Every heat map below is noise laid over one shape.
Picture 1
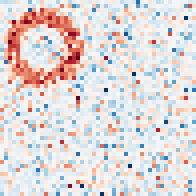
red ring, top left
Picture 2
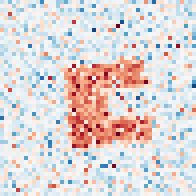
red square with a notch, centre
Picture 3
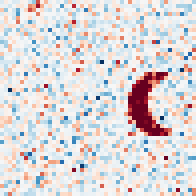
red crescent, middle right
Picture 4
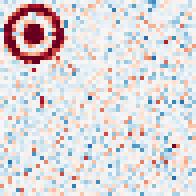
red bullseye, top left
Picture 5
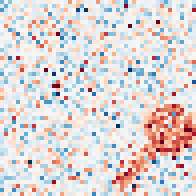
red lollipop, bottom right
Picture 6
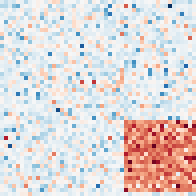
red square, bottom right
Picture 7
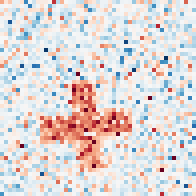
red cross
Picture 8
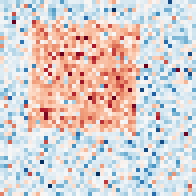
red square
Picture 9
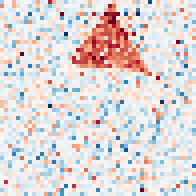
red triangle, top middle
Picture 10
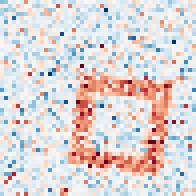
red square frame
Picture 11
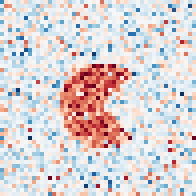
red disc with a wedge cut out, centre
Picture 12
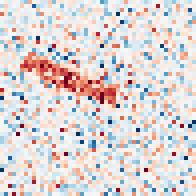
red bar
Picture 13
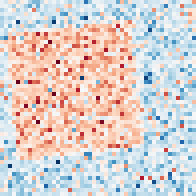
red square
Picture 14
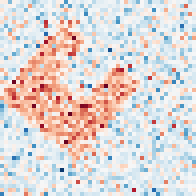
red square with a notch
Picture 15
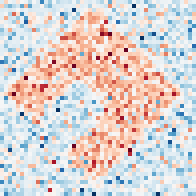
red square with a notch
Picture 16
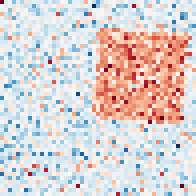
red square
